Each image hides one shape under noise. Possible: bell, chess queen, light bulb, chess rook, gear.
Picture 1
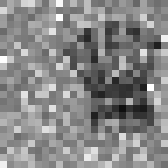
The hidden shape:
chess queen
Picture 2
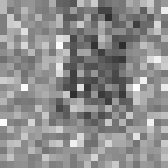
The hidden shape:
chess rook
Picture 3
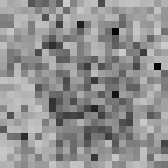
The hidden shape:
chess queen
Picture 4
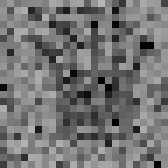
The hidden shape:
chess queen
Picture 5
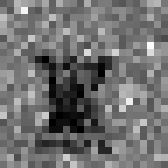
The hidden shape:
chess rook
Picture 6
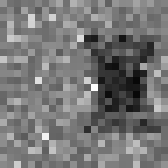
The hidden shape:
chess rook
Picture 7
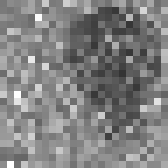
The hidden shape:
light bulb
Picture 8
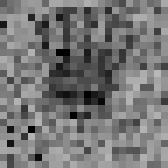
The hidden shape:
chess queen
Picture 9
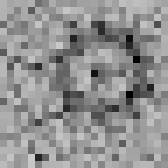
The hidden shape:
gear
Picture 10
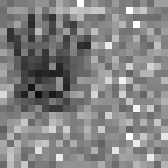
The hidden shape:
chess queen
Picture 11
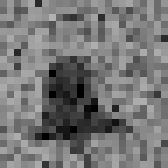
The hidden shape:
bell
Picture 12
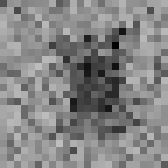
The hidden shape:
chess rook
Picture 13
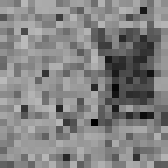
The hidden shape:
chess rook
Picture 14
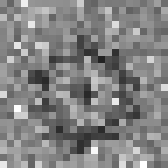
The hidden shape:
gear
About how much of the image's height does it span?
two thirds
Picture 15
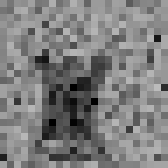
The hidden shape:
chess rook
